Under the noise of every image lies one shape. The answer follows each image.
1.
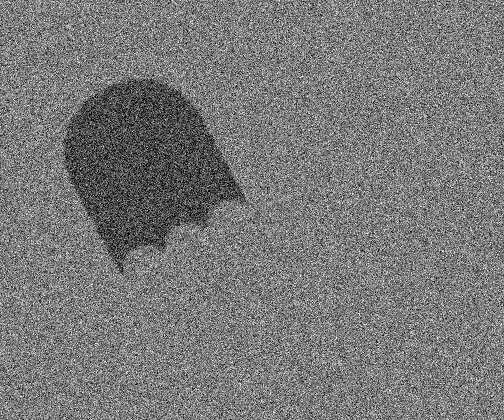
ghost
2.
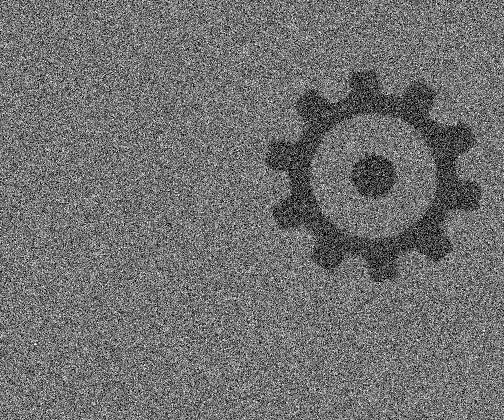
gear
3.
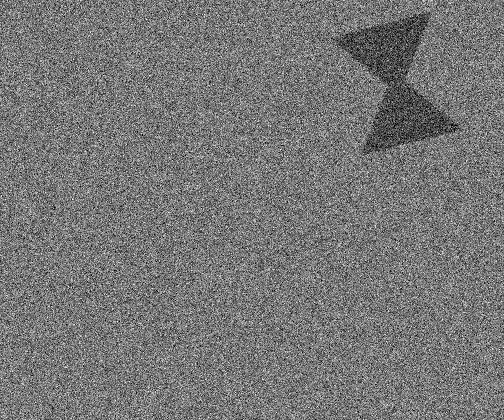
bow tie
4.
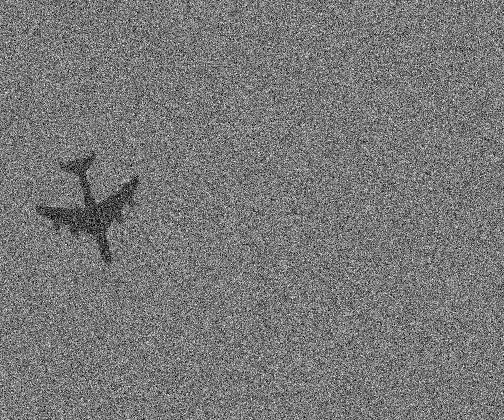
airplane
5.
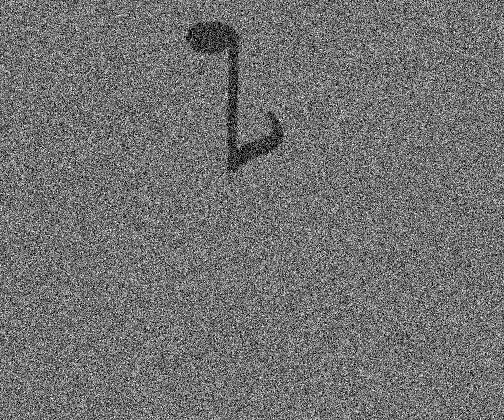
musical note
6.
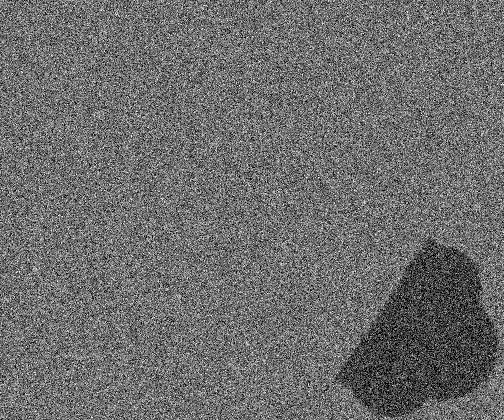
cloud
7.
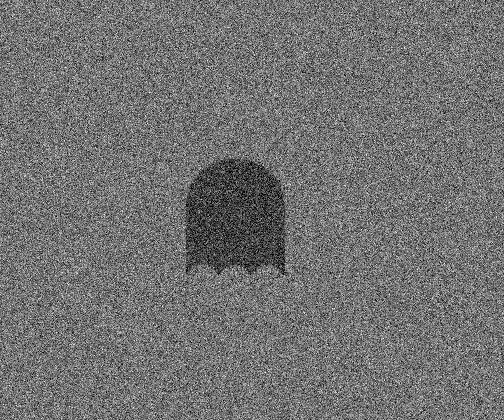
ghost
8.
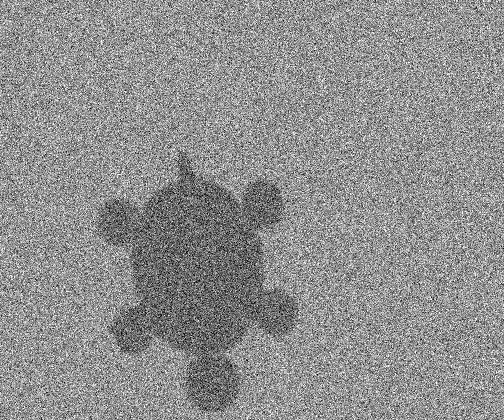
turtle
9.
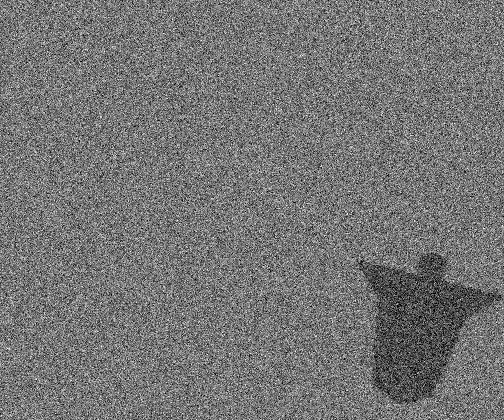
bell
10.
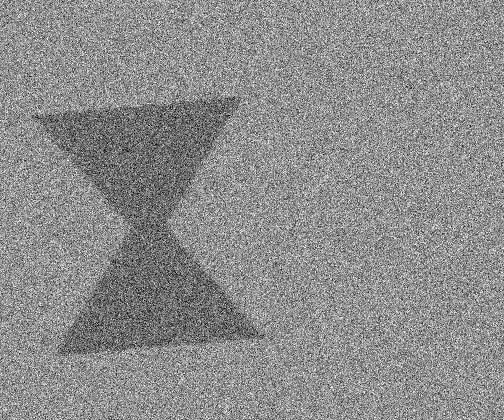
bow tie
